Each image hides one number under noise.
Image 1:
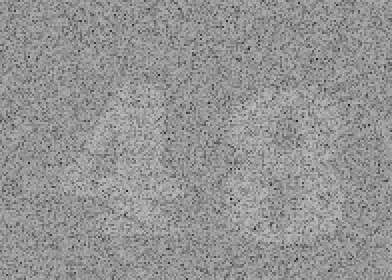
48
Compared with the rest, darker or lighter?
lighter
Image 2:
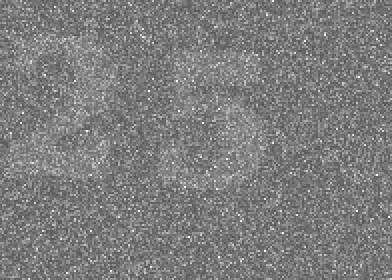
25
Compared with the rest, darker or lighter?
lighter
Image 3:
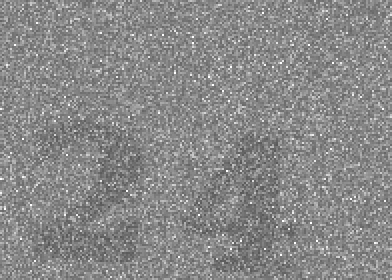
24
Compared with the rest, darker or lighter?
darker
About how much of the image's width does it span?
two thirds
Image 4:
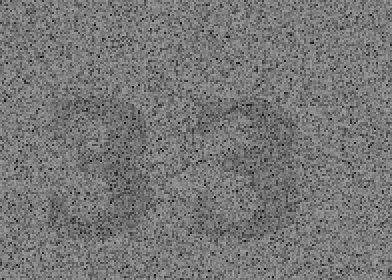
33
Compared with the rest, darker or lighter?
darker
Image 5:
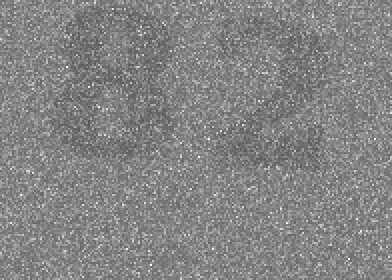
82
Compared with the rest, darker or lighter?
darker
